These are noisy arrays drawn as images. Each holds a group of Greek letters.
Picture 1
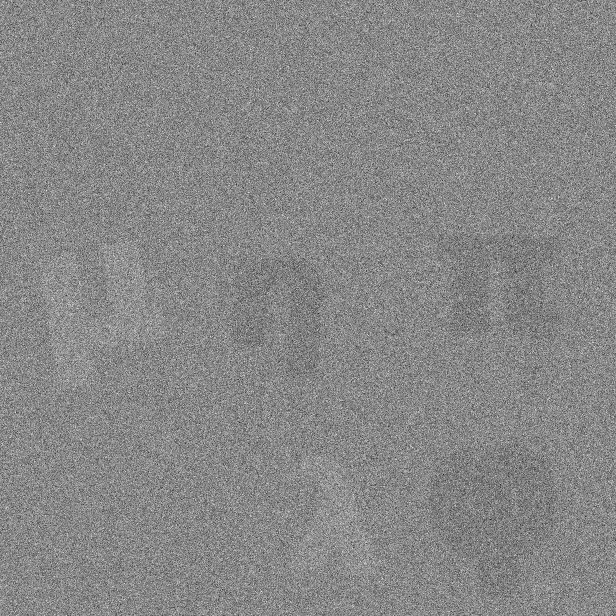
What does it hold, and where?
middle left: light mu; centre: dark eta; middle right: dark pi; bottom middle: light lambda; bottom right: dark phi
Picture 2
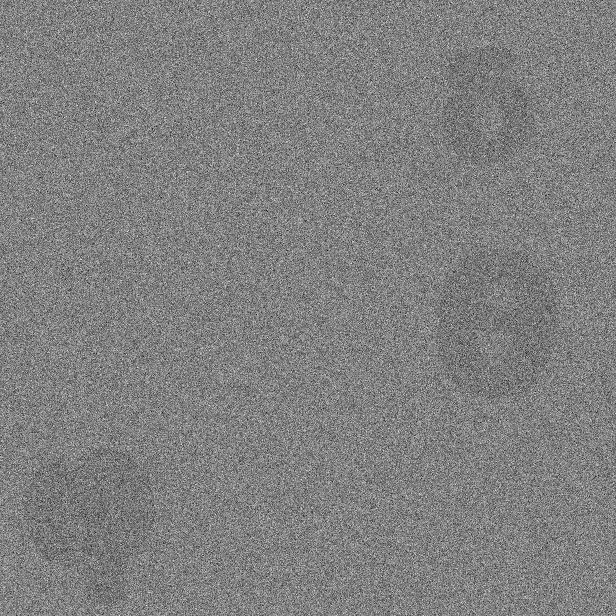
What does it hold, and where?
top right: dark delta; middle right: dark theta; bottom left: dark phi
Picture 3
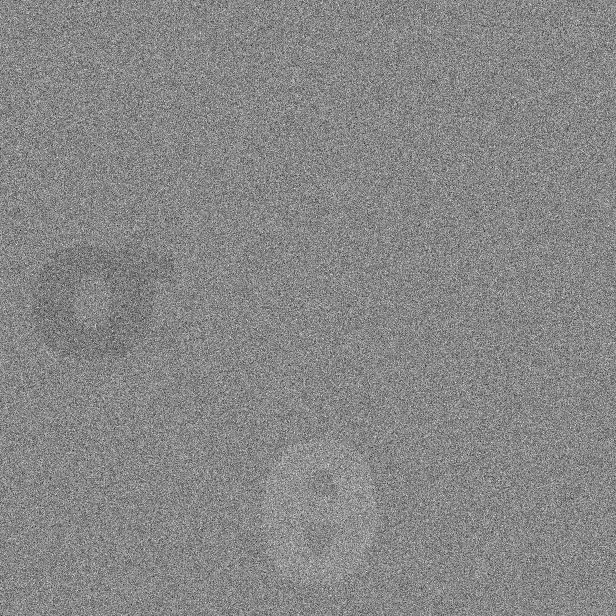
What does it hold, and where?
middle left: dark sigma; bottom middle: light theta
